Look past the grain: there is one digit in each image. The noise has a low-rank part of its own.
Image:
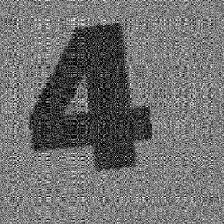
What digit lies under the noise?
4
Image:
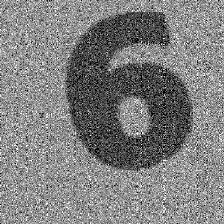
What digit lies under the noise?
6
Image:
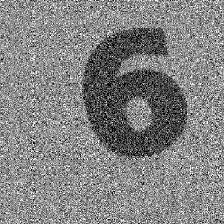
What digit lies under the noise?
6
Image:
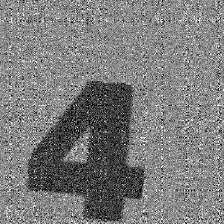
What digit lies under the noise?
4
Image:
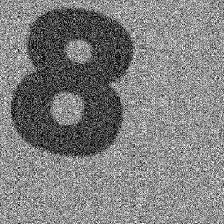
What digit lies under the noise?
8
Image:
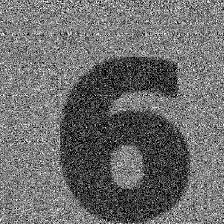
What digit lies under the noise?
6
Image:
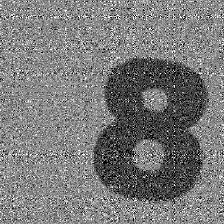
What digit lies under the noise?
8
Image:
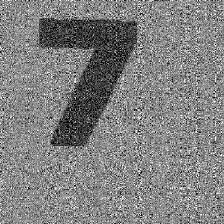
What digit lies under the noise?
7
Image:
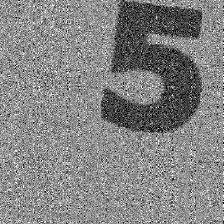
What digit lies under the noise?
5
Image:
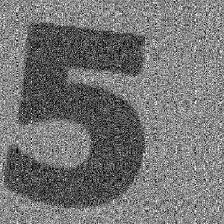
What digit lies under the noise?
5
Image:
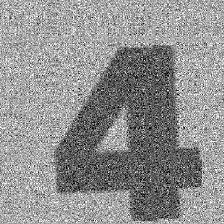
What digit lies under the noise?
4
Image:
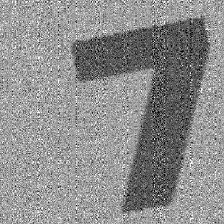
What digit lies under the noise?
7
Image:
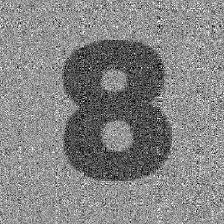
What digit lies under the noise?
8
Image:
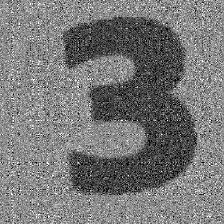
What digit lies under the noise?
3
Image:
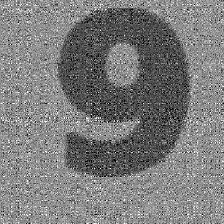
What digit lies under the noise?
9
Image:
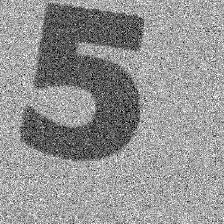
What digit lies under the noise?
5
